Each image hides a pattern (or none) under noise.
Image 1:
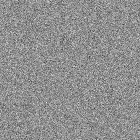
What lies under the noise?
only noise
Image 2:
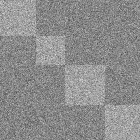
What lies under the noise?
blocks along the diagonal
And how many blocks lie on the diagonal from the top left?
4
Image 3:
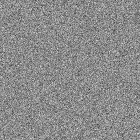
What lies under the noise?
only noise
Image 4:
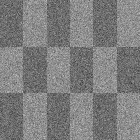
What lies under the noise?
a checkerboard
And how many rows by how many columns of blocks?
3 by 6
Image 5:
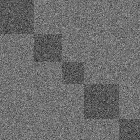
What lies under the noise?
blocks along the diagonal
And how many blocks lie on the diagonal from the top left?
5
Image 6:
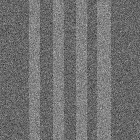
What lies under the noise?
bands of columns
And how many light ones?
4
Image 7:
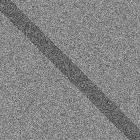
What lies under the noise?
a diagonal band
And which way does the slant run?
top left to bottom right
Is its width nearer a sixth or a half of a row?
a sixth
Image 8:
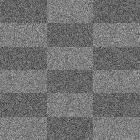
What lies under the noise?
a checkerboard
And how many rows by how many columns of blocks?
6 by 3
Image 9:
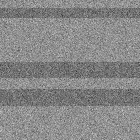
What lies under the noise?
bands of rows
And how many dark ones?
3
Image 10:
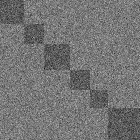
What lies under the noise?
blocks along the diagonal
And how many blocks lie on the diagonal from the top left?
6
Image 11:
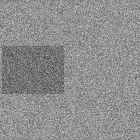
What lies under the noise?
one block
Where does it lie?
middle left
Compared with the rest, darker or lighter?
darker
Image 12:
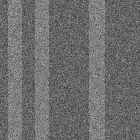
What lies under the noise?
bands of columns
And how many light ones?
3
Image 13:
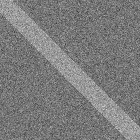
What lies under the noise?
a diagonal band
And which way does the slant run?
top left to bottom right
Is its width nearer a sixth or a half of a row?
a sixth
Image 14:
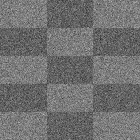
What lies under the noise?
a checkerboard
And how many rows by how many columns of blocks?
5 by 3
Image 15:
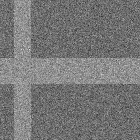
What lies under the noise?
bands of rows crossing bands of columns
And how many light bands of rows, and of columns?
1 and 1
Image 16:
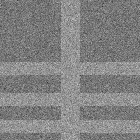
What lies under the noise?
bands of rows crossing bands of columns
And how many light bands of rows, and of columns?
3 and 1
